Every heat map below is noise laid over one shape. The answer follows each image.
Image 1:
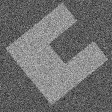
square with a notch
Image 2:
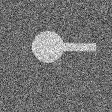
lollipop
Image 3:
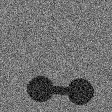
dumbbell
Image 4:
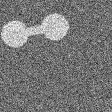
dumbbell
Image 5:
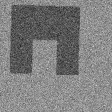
square with a notch
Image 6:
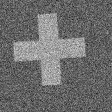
cross
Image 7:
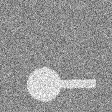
lollipop
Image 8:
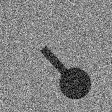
lollipop
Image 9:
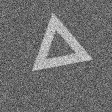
triangle frame
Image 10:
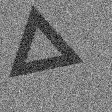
triangle frame
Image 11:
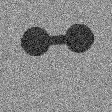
dumbbell
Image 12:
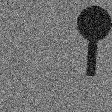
lollipop
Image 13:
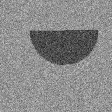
half disc
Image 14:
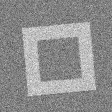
square frame
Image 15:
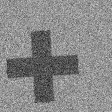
cross
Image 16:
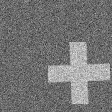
cross
